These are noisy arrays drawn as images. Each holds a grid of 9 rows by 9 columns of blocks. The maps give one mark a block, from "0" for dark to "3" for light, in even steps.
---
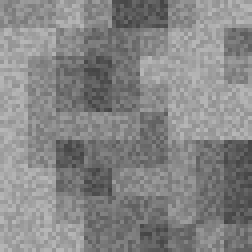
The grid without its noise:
2 2 3 2 0 0 2 3 3
3 3 2 1 1 2 3 3 1
3 2 1 0 1 3 3 3 2
3 2 1 0 1 2 3 3 3
3 2 2 2 2 1 3 3 3
3 2 0 1 1 1 2 1 0
3 3 1 0 2 2 2 1 0
3 3 2 1 1 1 2 1 0
3 3 3 1 1 0 1 2 1
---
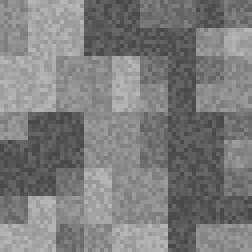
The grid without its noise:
2 3 3 0 0 1 1 0 1
2 3 3 0 0 0 0 2 3
3 3 2 2 3 1 0 1 2
3 3 2 2 3 2 0 2 2
2 0 0 2 2 1 0 0 1
0 0 0 2 2 1 0 0 2
0 0 1 3 2 2 0 0 1
1 3 2 3 2 2 0 0 0
3 3 1 2 3 3 0 2 2
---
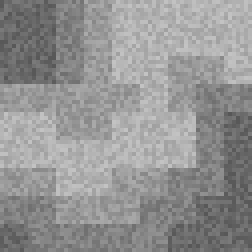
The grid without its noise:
0 0 1 2 3 3 3 3 3
0 0 1 2 3 3 3 3 3
0 0 1 2 3 3 2 2 3
2 2 2 2 2 3 2 1 1
3 3 2 2 3 3 3 1 0
3 3 3 3 3 3 3 1 0
2 2 3 3 2 2 1 1 0
1 1 2 2 2 1 1 0 0
0 1 1 1 1 1 0 0 0
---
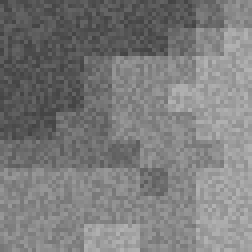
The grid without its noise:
0 0 0 0 0 0 0 1 2
0 0 0 0 0 0 1 2 3
0 0 0 1 2 2 2 3 3
0 0 0 1 2 2 3 3 3
0 0 1 1 2 2 2 3 3
1 1 1 1 1 2 2 2 3
2 2 2 2 2 1 2 3 3
2 2 2 2 2 2 2 3 3
2 2 2 3 3 2 2 3 3
